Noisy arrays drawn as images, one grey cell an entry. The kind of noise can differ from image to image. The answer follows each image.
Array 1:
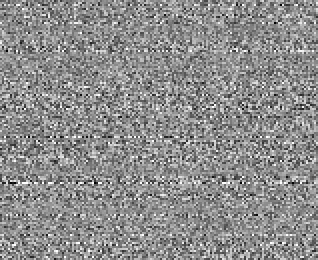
rows of uneven size
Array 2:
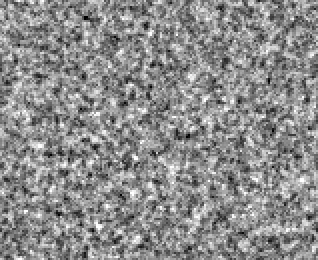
blotchy
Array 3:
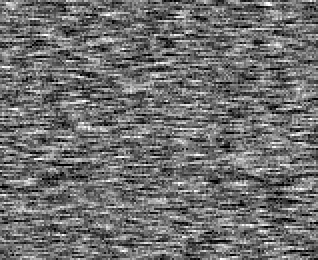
streaked along the rows
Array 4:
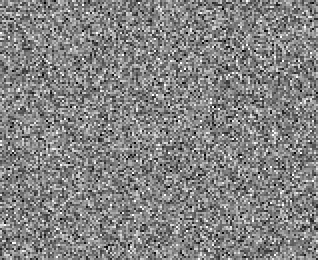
independent entries
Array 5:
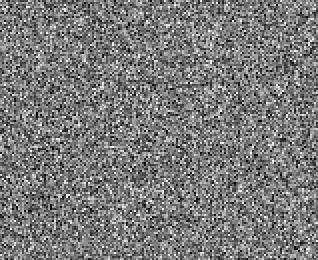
independent entries
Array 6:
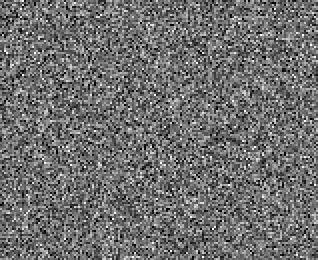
independent entries
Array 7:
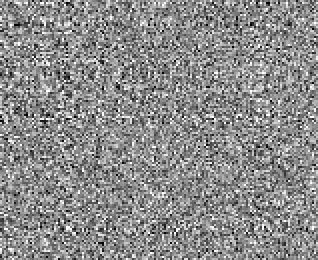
low rank plus noise
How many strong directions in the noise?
three or four
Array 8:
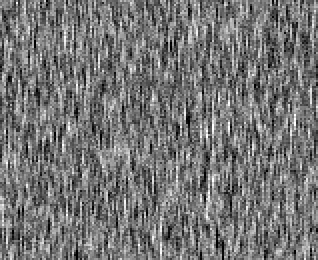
streaked along the columns
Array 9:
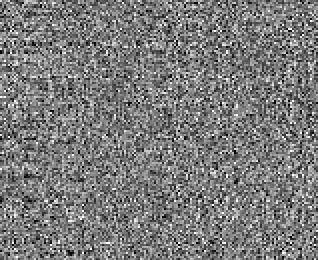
low rank plus noise
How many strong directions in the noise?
five to eight
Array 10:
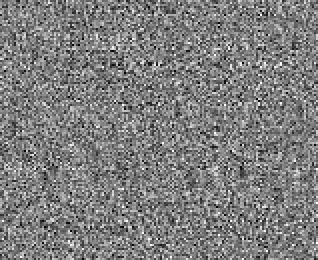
low rank plus noise
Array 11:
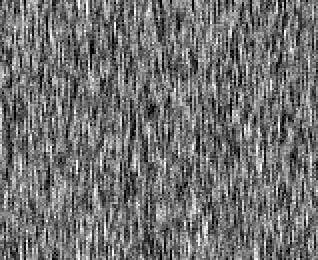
streaked along the columns
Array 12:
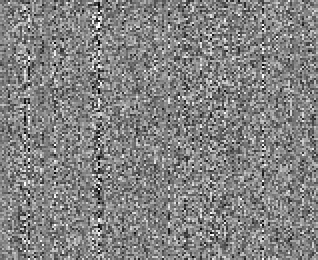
columns of uneven size
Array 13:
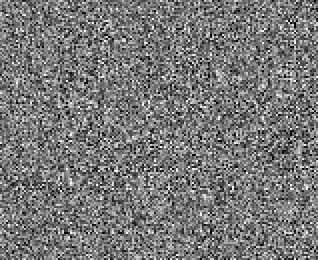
low rank plus noise
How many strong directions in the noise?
two
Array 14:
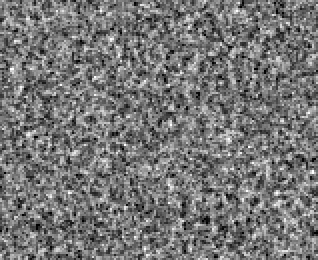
blotchy
